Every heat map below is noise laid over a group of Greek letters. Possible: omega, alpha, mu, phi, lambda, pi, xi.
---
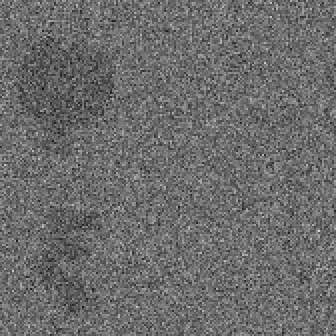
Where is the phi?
top left
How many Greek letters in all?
2
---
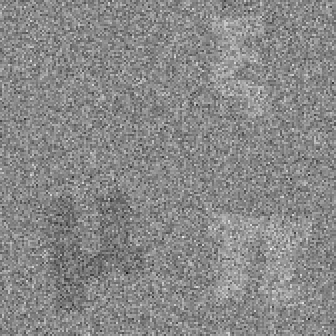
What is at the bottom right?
pi
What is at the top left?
nothing
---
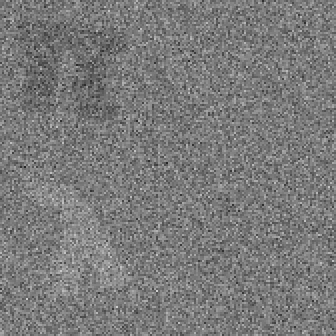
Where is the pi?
top left
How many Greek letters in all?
2
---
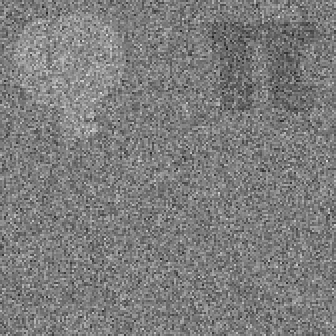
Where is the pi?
top right
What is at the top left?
phi
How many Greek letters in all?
2
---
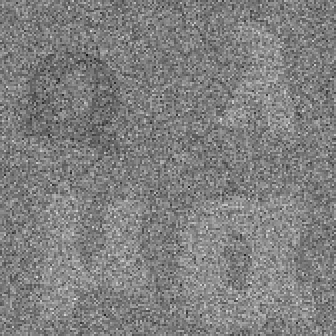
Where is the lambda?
top right
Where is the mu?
bottom left
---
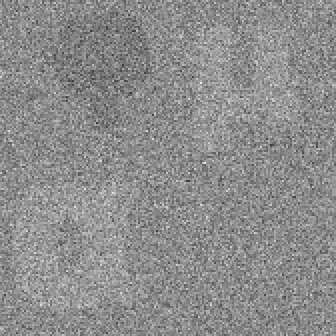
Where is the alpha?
bottom left
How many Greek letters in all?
3
